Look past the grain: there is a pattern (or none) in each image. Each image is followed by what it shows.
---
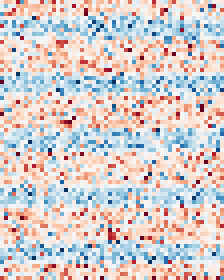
horizontal stripes
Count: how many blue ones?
5
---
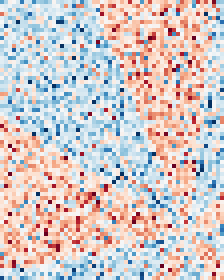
spokes from one point
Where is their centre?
bottom right
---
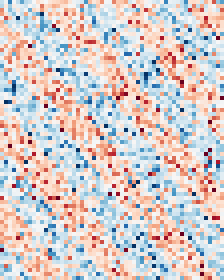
diagonal stripes
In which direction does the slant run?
top left to bottom right
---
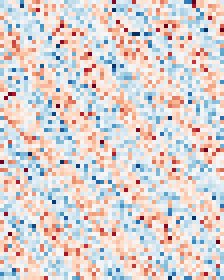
diagonal stripes
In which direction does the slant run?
top left to bottom right
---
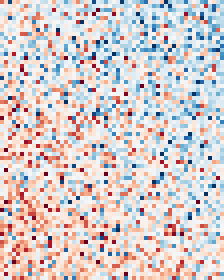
a smooth slope
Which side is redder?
bottom left
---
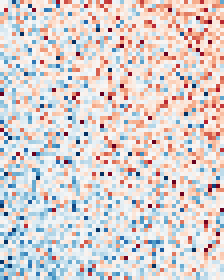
a smooth slope
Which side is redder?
top right
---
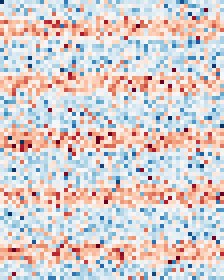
horizontal stripes
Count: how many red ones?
5
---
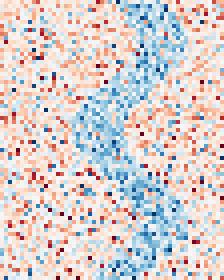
a wavy band
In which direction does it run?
top to bottom
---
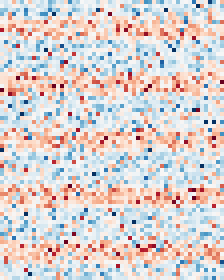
horizontal stripes
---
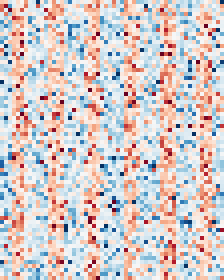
vertical stripes
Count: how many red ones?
6
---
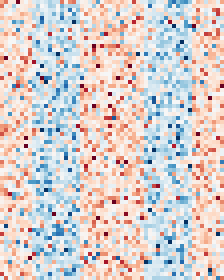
vertical stripes
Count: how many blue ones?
2
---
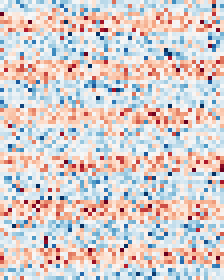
horizontal stripes
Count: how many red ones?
6
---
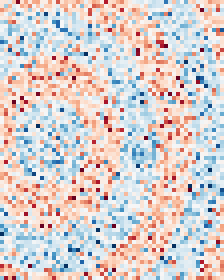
rings round one point
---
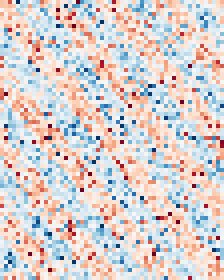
diagonal stripes
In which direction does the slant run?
top left to bottom right
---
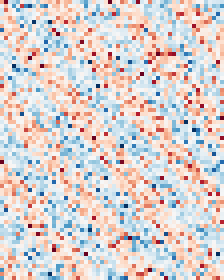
diagonal stripes
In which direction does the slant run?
top left to bottom right
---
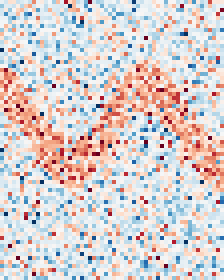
a wavy band
